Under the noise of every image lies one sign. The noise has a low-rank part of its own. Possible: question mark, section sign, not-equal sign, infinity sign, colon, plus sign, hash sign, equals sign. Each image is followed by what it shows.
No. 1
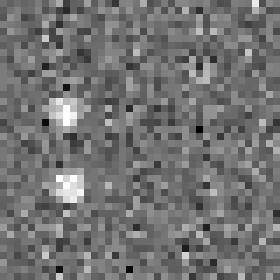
light colon, middle left
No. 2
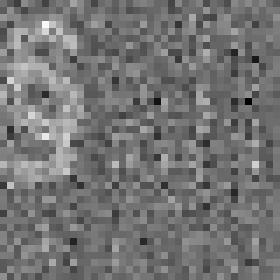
light section sign
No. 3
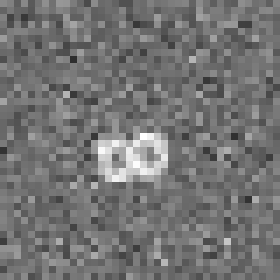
light infinity sign, centre
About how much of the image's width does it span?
a quarter
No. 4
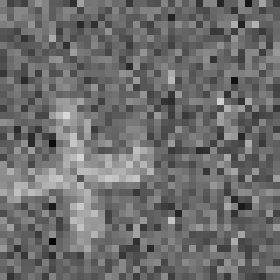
light plus sign
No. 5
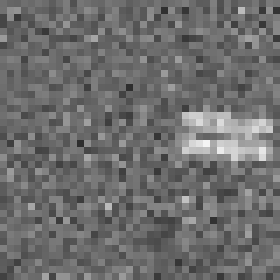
light equals sign, middle right
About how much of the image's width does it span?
a third
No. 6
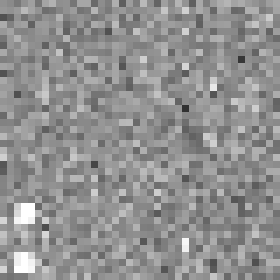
light colon, bottom left
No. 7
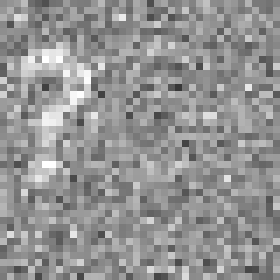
light question mark
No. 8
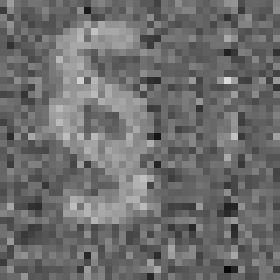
light section sign
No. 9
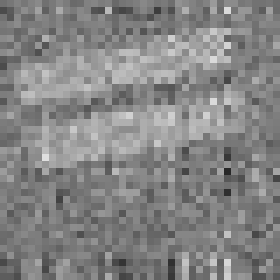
light equals sign
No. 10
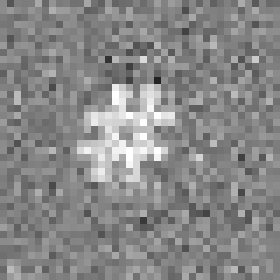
light hash sign, centre
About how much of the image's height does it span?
a third
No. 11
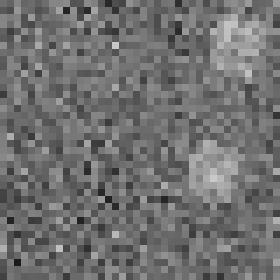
light colon
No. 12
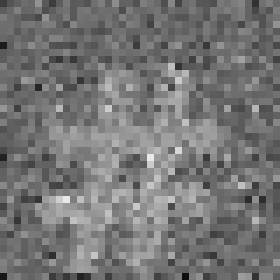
light hash sign
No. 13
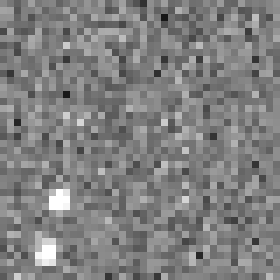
light colon, bottom left
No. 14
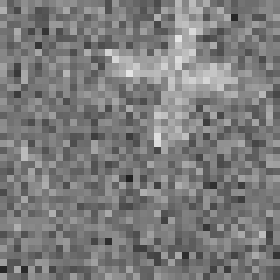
light plus sign
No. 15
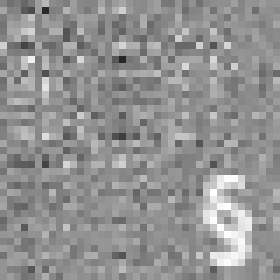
light section sign, bottom right
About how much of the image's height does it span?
a third
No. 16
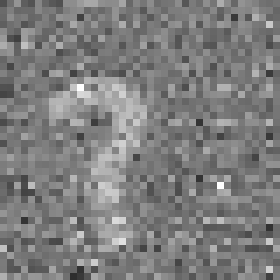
light question mark
